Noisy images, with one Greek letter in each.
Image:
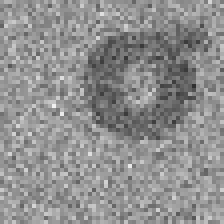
sigma
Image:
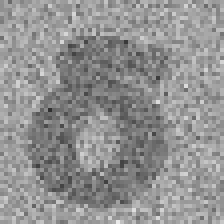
delta
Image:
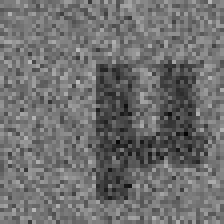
mu
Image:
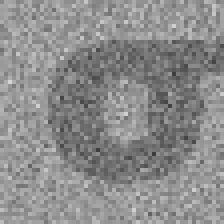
sigma
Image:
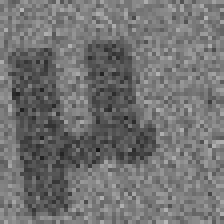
mu
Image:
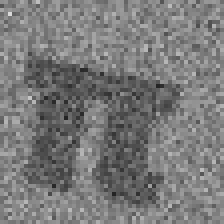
pi
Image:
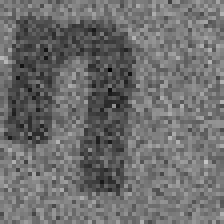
eta
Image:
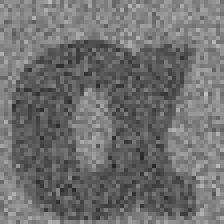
alpha
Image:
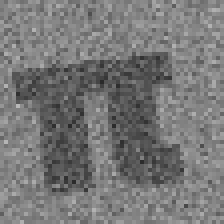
pi
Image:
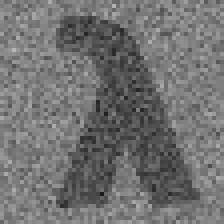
lambda
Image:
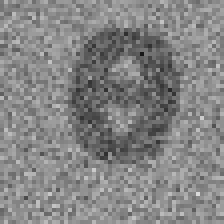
theta
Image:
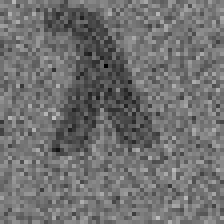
lambda
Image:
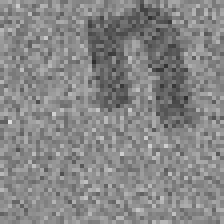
eta
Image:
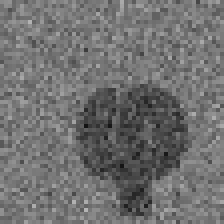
phi
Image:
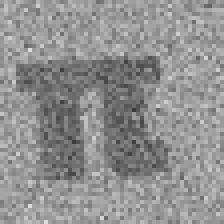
pi
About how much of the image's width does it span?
two thirds
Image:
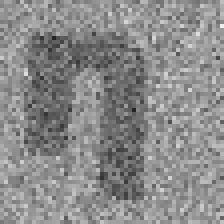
eta
